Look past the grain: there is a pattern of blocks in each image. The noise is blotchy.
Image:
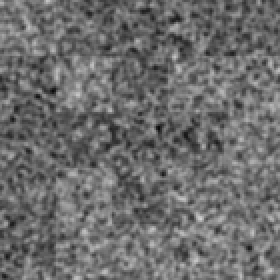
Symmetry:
mirrored about the diagonal from the top left
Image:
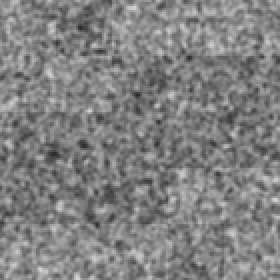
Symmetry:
the same after a half turn
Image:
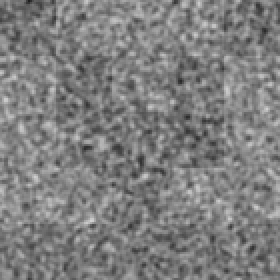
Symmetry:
left and right mirror each other
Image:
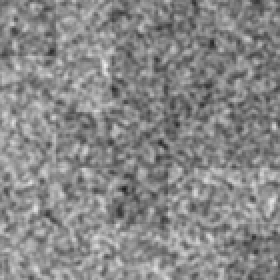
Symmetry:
mirrored about the diagonal from the bottom left
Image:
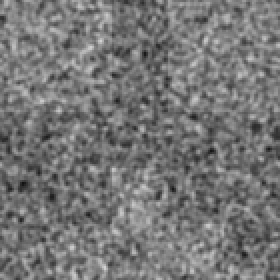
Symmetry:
left and right mirror each other
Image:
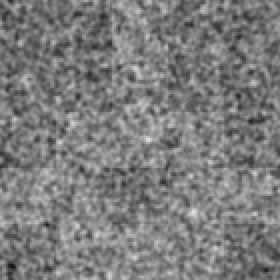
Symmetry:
left and right mirror each other
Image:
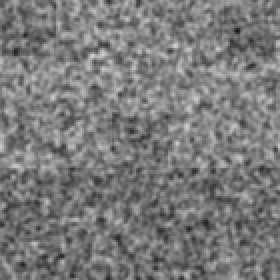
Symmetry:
left and right mirror each other
